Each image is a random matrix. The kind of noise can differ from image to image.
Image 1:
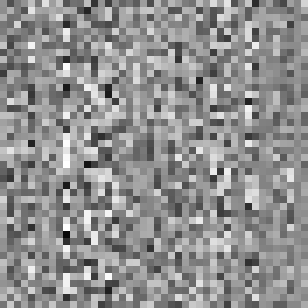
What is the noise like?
columns of uneven size
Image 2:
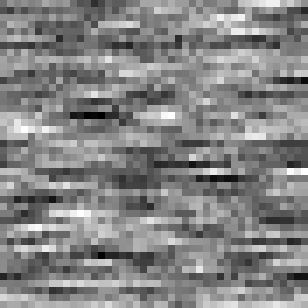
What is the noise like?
streaked along the rows
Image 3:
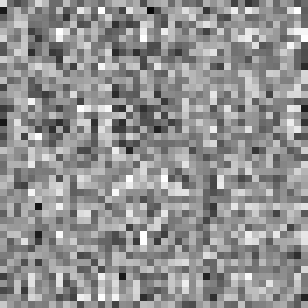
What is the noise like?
low rank plus noise
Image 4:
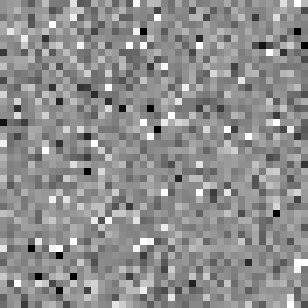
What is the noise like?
heavy tails
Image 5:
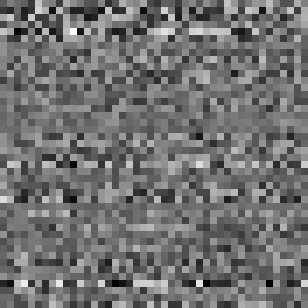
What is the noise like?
rows of uneven size
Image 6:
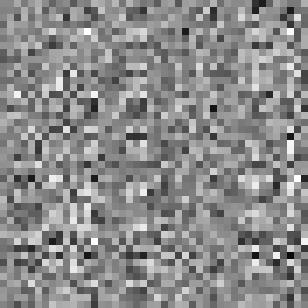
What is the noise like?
low rank plus noise
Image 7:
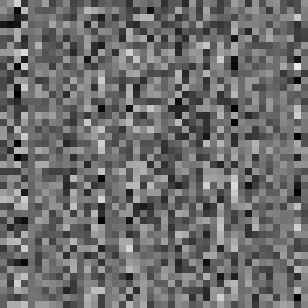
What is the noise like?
columns of uneven size
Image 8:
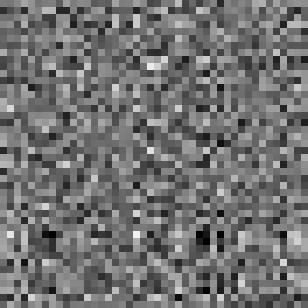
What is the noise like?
low rank plus noise
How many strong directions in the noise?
one
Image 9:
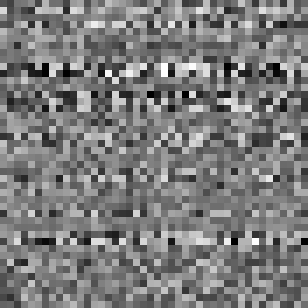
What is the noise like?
rows of uneven size
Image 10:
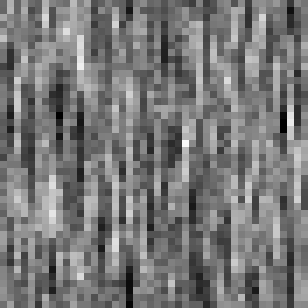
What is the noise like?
streaked along the columns
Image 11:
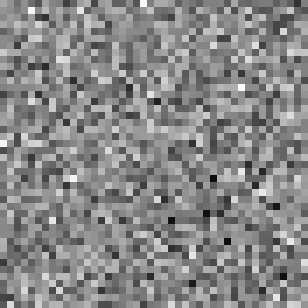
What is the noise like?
independent entries
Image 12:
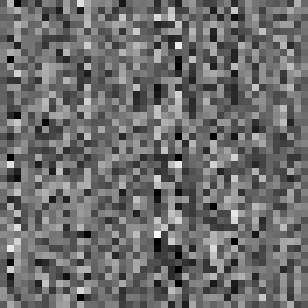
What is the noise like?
columns of uneven size
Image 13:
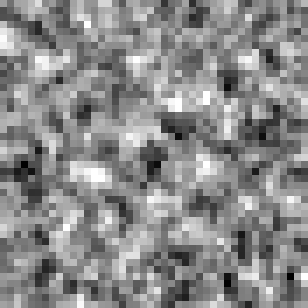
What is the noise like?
blotchy
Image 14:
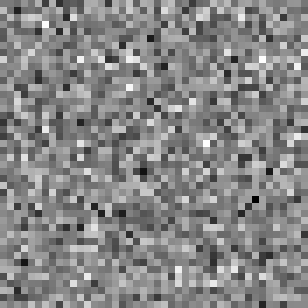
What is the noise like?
independent entries
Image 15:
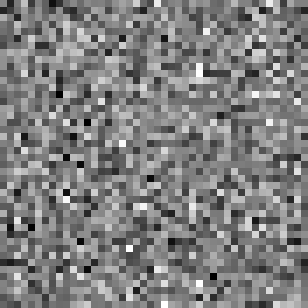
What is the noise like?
independent entries
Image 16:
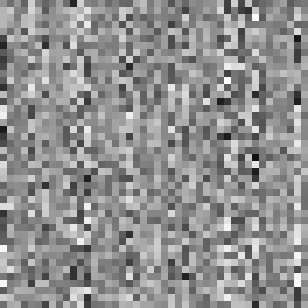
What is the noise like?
columns of uneven size
